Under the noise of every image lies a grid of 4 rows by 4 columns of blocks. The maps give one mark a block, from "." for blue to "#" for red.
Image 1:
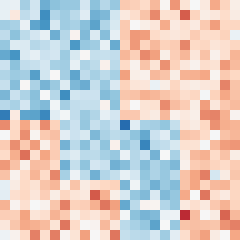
. . # #
. . # #
# . . #
# # . #
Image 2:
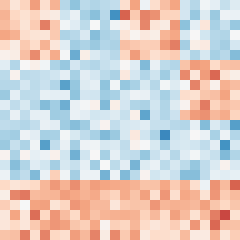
# . # .
. . . #
. . . .
# # # #
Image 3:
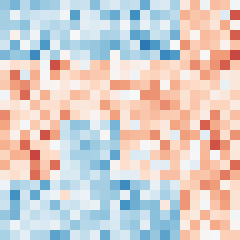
. . . #
# # # #
# . # #
. . . #
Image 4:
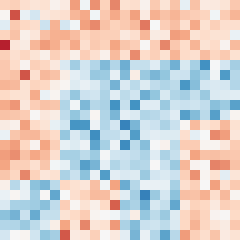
# # # #
# . . .
# . . #
. # . #
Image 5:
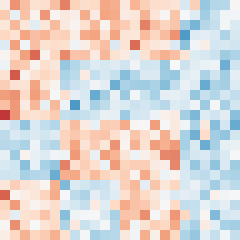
# # # .
# . . .
. # # .
# . # .
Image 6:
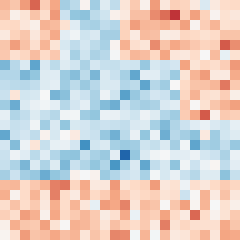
# . # #
. . . #
. . . .
# # # #
